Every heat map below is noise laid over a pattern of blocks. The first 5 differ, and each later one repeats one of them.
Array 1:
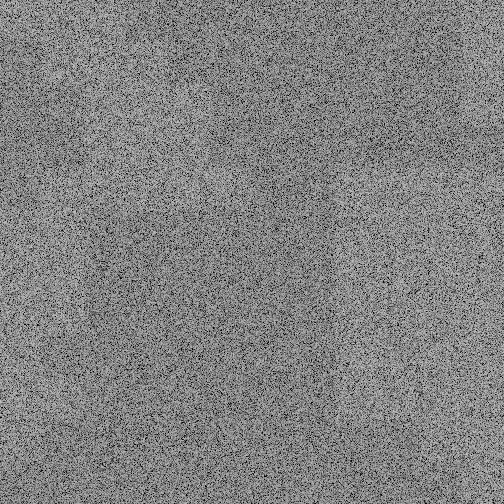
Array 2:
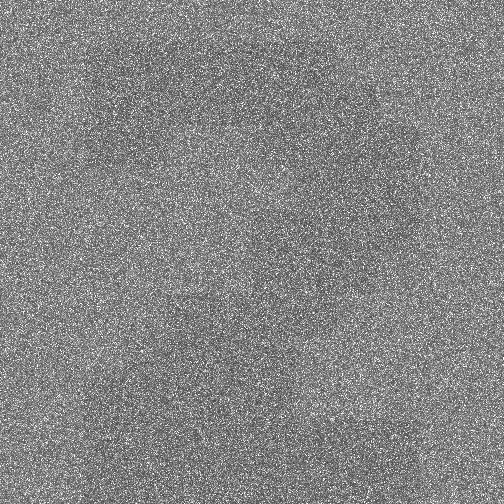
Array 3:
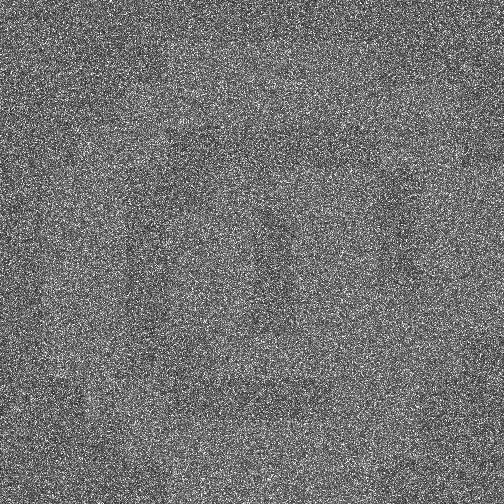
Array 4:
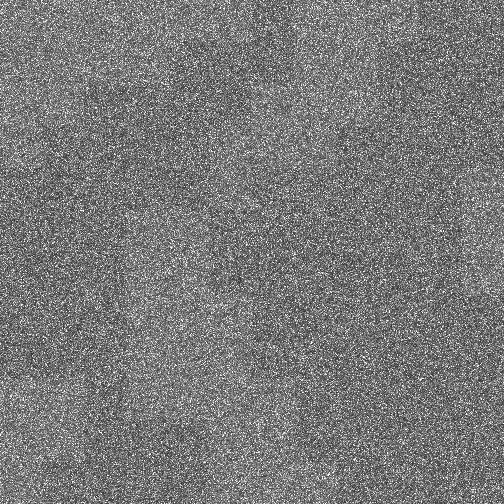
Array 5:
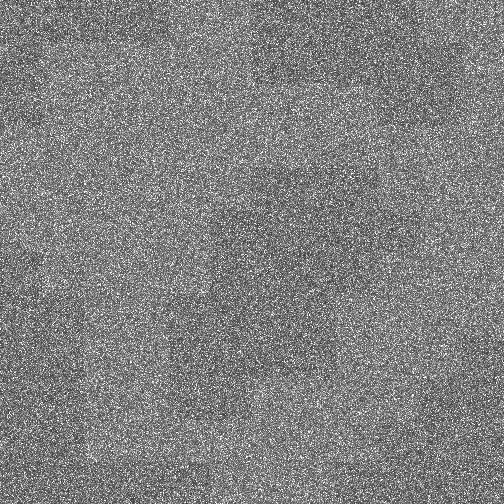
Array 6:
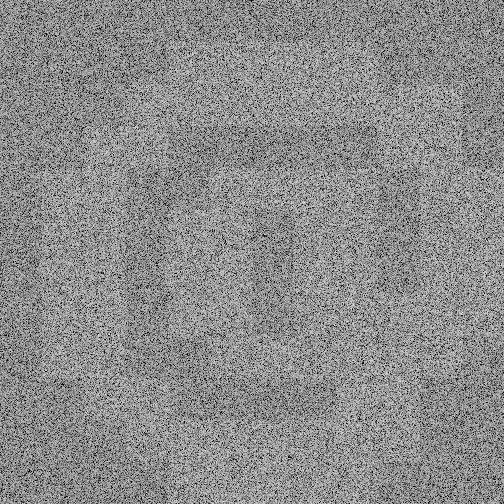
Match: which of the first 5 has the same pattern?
3
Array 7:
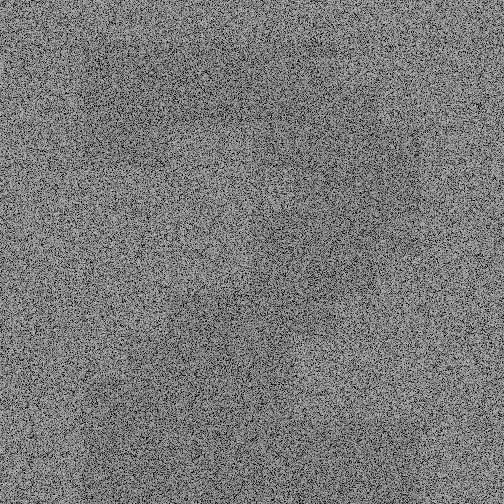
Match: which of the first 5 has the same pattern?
2
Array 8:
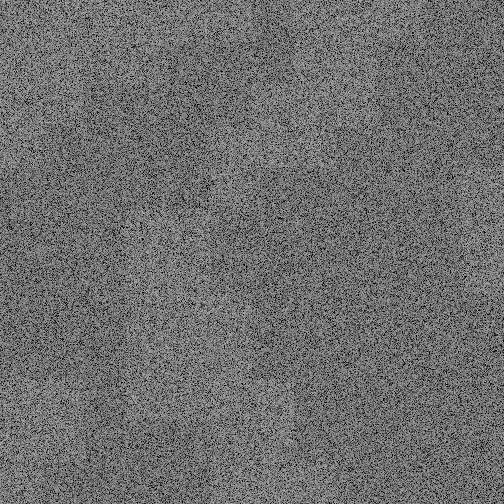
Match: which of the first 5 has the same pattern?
4
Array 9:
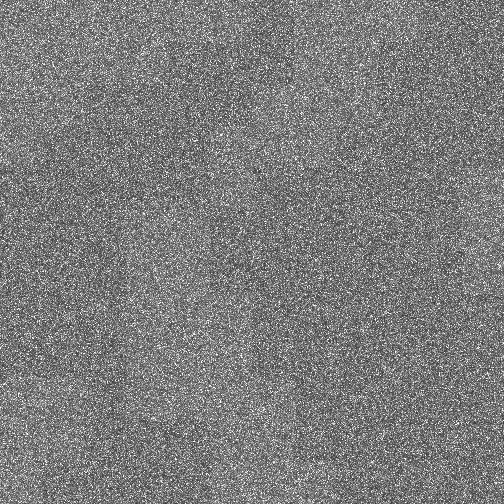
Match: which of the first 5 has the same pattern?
4
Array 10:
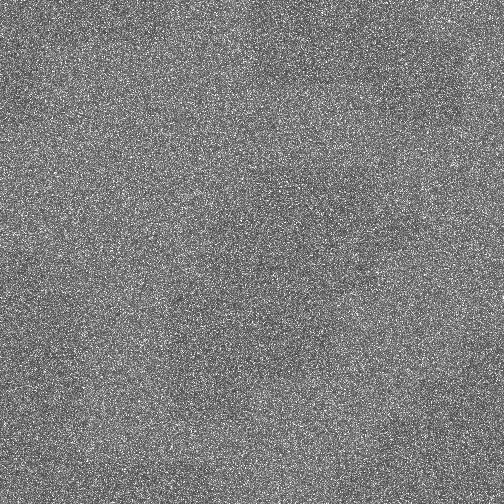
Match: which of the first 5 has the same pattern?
5
